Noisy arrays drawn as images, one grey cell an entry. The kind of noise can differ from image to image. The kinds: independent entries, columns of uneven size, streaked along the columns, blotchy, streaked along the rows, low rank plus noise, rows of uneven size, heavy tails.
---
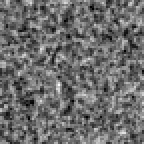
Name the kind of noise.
blotchy
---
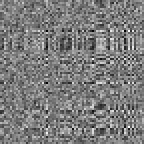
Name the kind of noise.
low rank plus noise
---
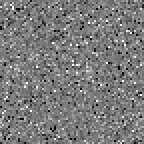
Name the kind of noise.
heavy tails
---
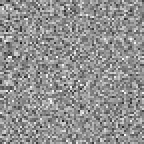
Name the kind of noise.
low rank plus noise
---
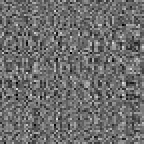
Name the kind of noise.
low rank plus noise
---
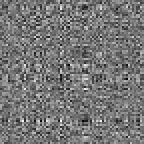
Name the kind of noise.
low rank plus noise
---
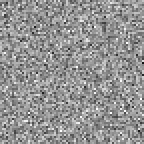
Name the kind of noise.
independent entries
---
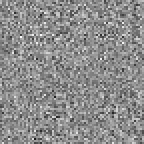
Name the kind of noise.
low rank plus noise
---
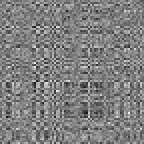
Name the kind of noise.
low rank plus noise
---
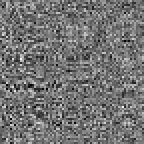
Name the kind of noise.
low rank plus noise
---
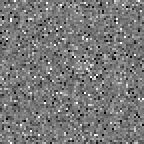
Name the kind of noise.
heavy tails
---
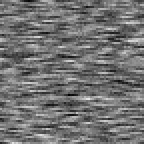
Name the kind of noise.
streaked along the rows
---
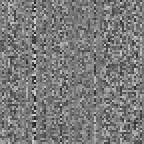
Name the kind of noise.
columns of uneven size
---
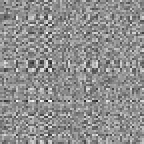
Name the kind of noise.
low rank plus noise
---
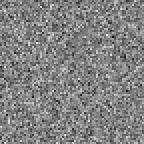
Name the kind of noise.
independent entries
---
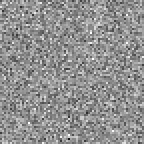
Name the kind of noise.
independent entries
